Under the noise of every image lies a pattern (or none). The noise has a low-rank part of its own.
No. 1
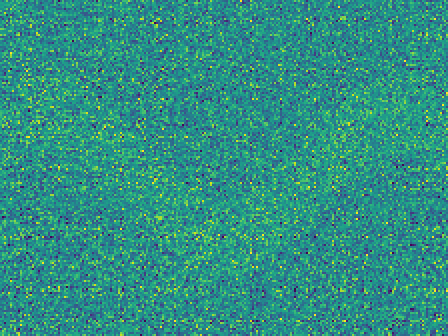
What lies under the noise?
a wavy band
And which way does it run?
left to right
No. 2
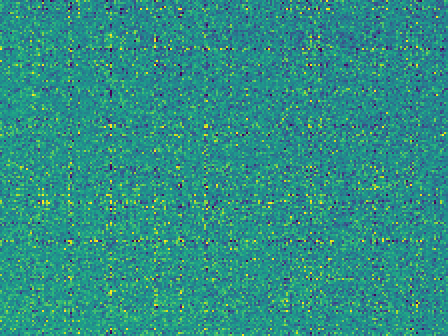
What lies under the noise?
a smooth slope
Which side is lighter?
bottom left
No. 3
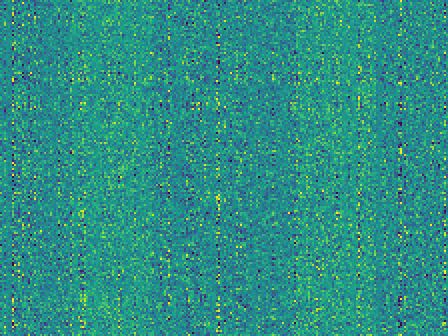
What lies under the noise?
vertical stripes
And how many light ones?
2
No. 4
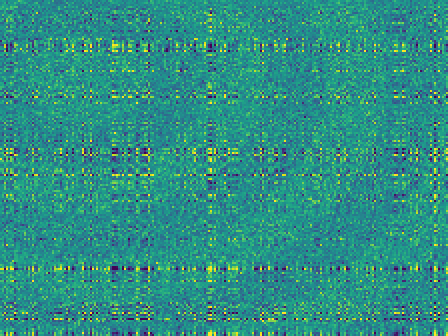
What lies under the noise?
rings round one point
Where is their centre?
top left
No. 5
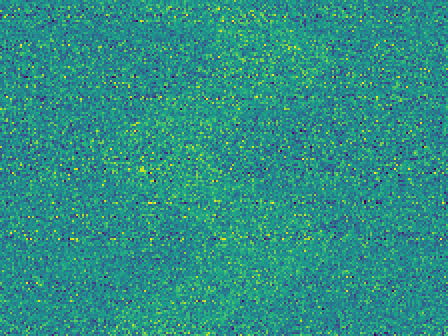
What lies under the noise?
a wavy band
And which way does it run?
top to bottom
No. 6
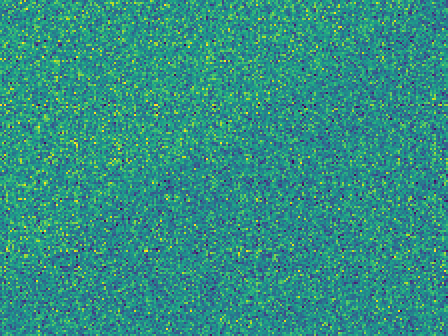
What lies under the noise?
a sharp edge
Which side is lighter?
top left
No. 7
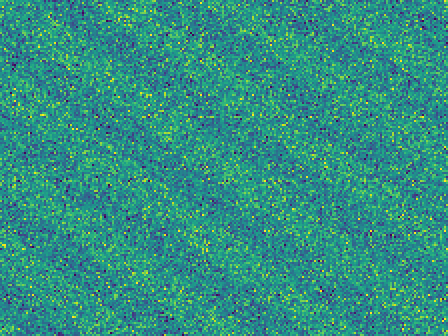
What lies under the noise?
diagonal stripes
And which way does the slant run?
top left to bottom right
